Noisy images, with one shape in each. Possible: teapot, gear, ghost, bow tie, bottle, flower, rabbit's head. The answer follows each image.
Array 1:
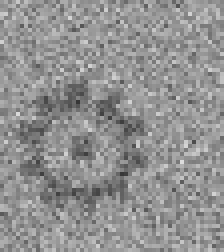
gear
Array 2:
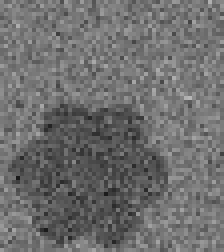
flower
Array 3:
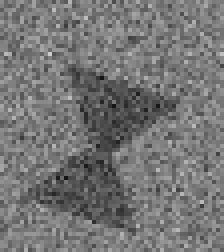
bow tie
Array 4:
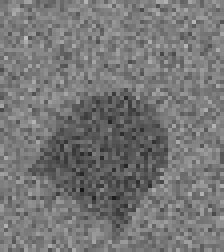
ghost
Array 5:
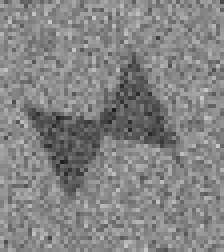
bow tie
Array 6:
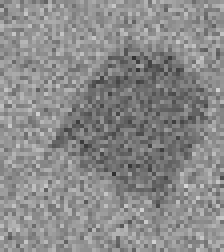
ghost
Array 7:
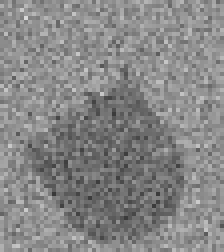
ghost
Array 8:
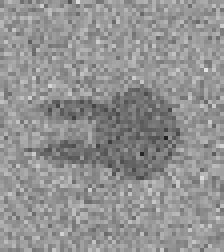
rabbit's head
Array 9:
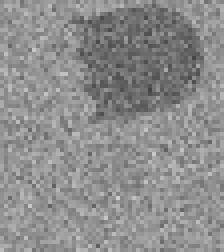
ghost
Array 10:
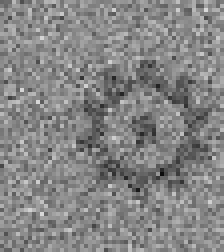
gear
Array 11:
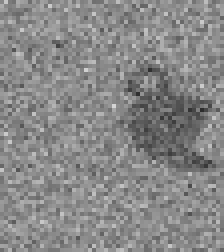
teapot
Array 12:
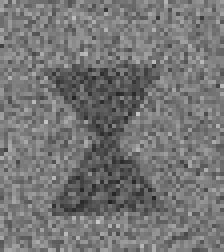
bow tie
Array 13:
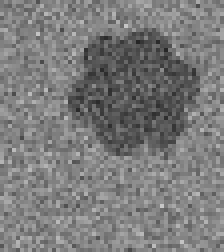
flower
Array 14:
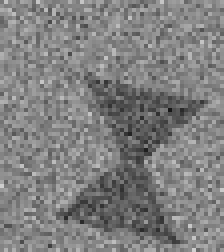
bow tie
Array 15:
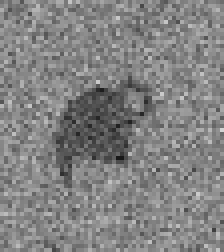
teapot
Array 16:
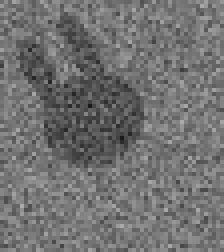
rabbit's head
